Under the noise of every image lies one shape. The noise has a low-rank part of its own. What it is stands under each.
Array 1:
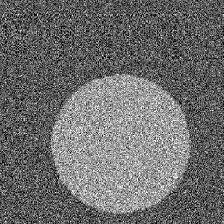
disc
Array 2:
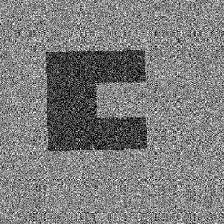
square with a notch
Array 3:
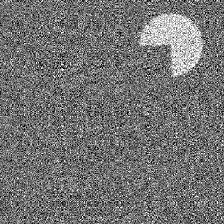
disc with a wedge cut out
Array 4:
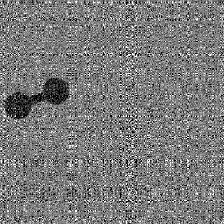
dumbbell
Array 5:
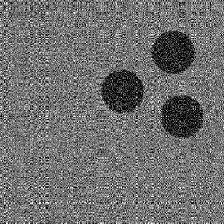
three dots
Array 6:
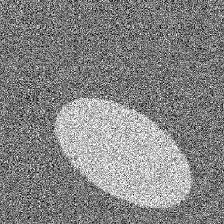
ellipse
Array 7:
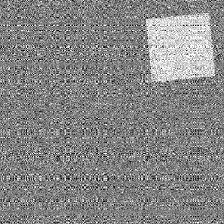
square
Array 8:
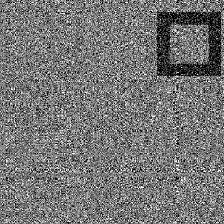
square frame
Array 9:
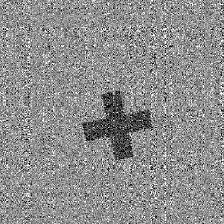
cross
